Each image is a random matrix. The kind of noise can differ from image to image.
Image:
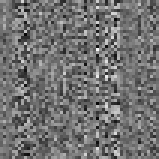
columns of uneven size
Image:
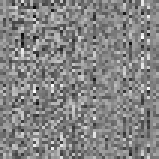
columns of uneven size
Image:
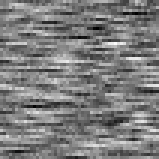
streaked along the rows
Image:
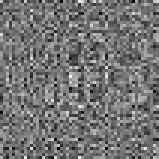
low rank plus noise
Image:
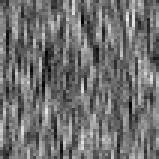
streaked along the columns
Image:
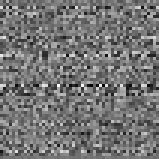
rows of uneven size
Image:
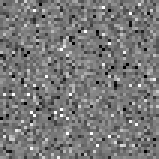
heavy tails
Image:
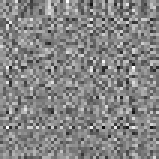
low rank plus noise
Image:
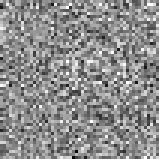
low rank plus noise
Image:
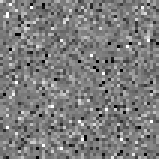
heavy tails
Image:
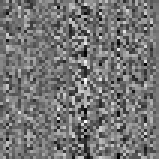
columns of uneven size
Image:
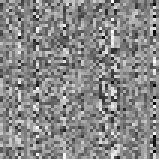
columns of uneven size
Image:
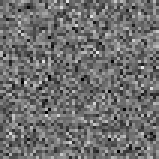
independent entries
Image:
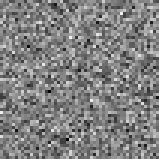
independent entries
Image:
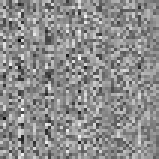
columns of uneven size
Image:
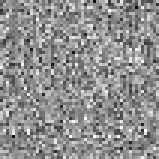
low rank plus noise
